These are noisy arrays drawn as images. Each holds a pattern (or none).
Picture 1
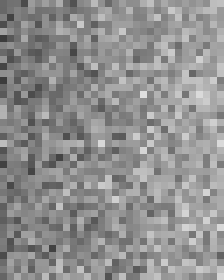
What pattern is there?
a smooth slope
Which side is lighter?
right
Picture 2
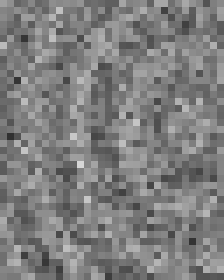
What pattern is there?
rings round one point
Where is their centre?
middle right
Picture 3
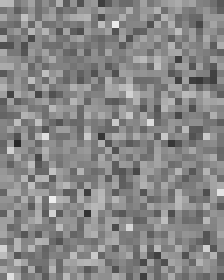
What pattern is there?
only noise
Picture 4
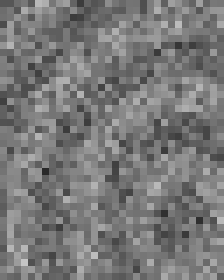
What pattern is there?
rings round one point
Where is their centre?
bottom right
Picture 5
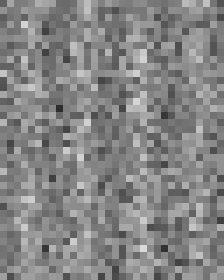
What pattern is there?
vertical stripes
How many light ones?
4
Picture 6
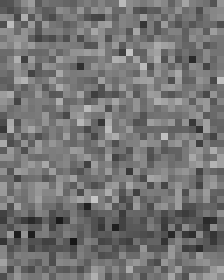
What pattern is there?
one horizontal stripe
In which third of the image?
bottom
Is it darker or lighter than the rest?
darker
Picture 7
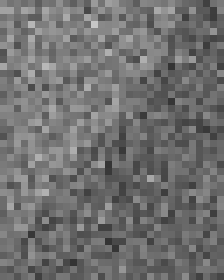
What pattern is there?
a sharp edge
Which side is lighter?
top left
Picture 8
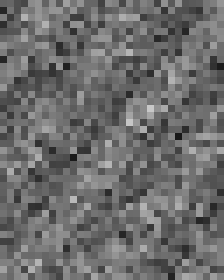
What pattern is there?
diagonal stripes
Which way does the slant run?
bottom left to top right
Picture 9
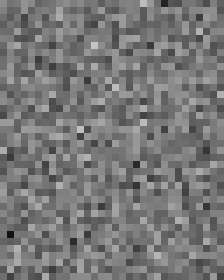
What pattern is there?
only noise
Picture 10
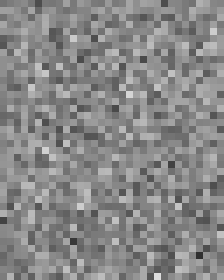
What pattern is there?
only noise
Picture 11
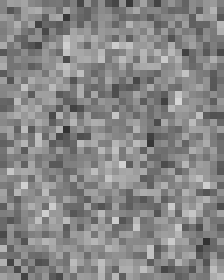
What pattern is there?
rings round one point
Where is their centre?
centre
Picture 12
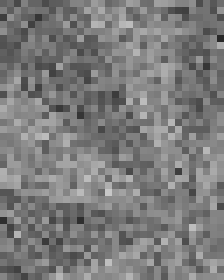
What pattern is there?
spokes from one point
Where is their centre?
bottom right
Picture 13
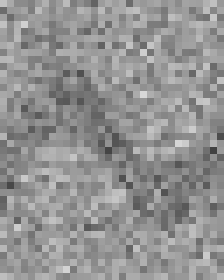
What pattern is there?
a wavy band
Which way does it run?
left to right
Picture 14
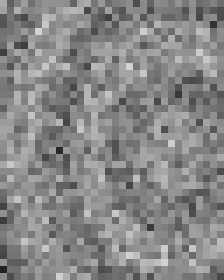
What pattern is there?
rings round one point
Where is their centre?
middle right
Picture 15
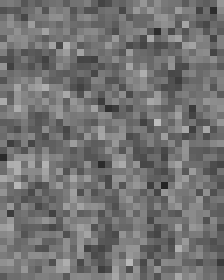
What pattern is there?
rings round one point
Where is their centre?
bottom left
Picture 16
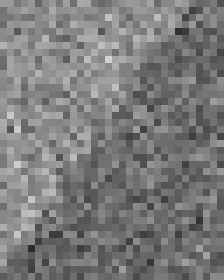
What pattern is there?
a sharp edge
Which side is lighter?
top left
